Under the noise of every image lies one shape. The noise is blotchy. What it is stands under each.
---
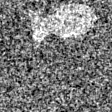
light fish
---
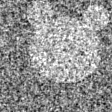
light bear's head
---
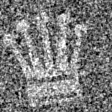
light chess queen
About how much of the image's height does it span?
nearly all
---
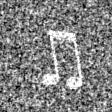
light pair of musical notes
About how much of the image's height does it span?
half
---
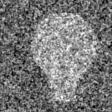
light light bulb
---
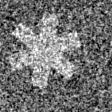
light asterisk
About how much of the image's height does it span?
two thirds
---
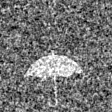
light umbrella
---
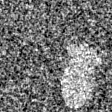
light footprint
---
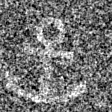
light anchor
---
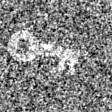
light key
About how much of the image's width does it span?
two thirds
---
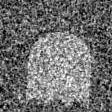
light ghost
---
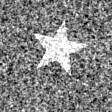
light star
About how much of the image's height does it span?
half
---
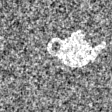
light teapot
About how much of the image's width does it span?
half
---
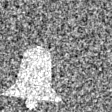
light bell
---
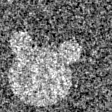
light bear's head
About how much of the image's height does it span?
two thirds
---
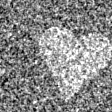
light heart
